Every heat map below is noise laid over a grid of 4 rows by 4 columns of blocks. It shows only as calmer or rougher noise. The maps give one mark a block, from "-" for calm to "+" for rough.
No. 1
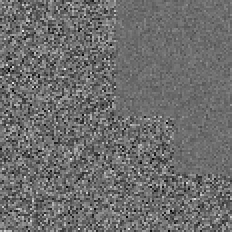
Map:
+ + - -
+ + - -
+ + + -
+ + + +
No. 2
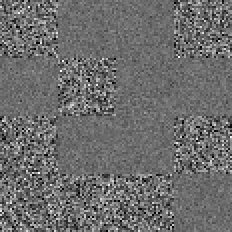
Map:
+ - - +
- + - -
+ - - +
+ + + -
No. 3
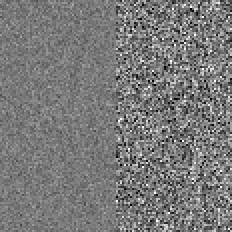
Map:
- - + +
- - + +
- - + +
- - + +
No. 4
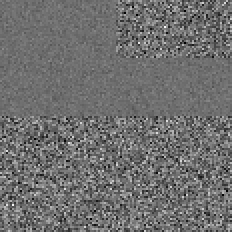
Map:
- - + +
- - - -
+ + + +
+ + + +
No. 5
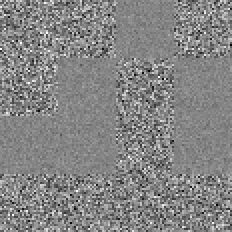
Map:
+ + - +
+ - + -
- - + -
+ + + +
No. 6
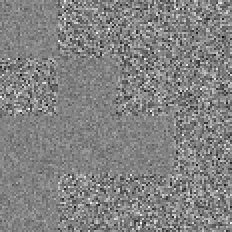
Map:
- + + +
+ - + +
- - - +
- + + +
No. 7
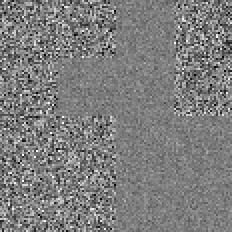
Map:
+ + - +
+ - - +
+ + - -
+ + - -
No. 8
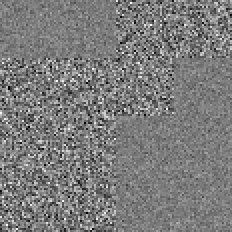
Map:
- - + +
+ + + -
+ + - -
+ + - -
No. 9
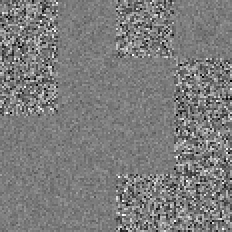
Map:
+ - + -
+ - - +
- - - +
- - + +
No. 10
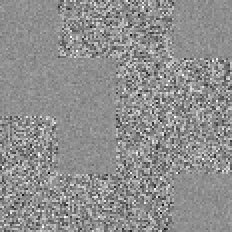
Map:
- + + -
- - + +
+ - + +
+ + + -
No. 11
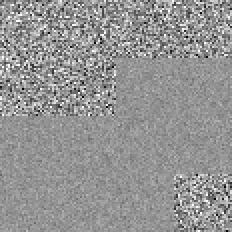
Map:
+ + + +
+ + - -
- - - -
- - - +
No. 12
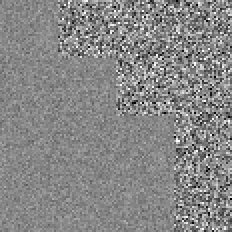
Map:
- + + +
- - + +
- - - +
- - - +
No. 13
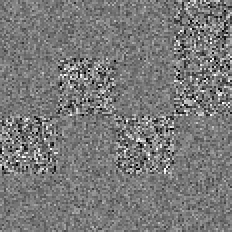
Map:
- - - +
- + - +
+ - + -
- - - -
